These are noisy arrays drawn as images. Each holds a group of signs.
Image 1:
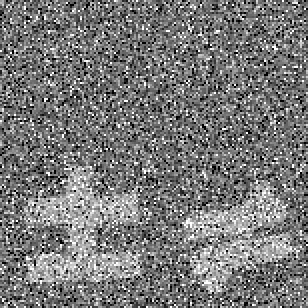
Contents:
bottom left: plus-minus sign; bottom right: not-equal sign
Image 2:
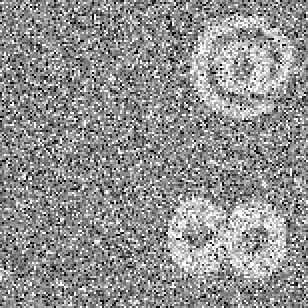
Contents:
top right: at sign; bottom right: infinity sign
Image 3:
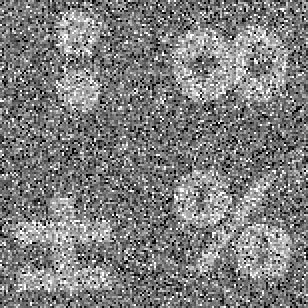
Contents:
top left: colon; top right: infinity sign; bottom left: plus-minus sign; bottom right: percent sign
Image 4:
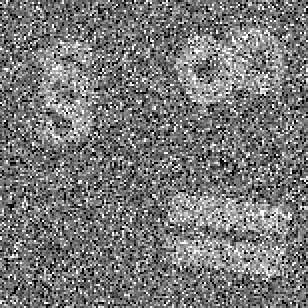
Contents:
top left: section sign; top right: infinity sign; bottom right: equals sign
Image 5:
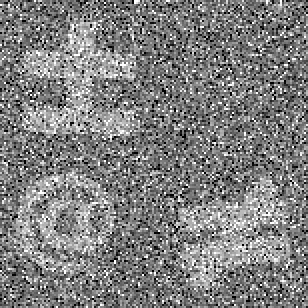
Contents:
top left: plus-minus sign; bottom left: at sign; bottom right: not-equal sign
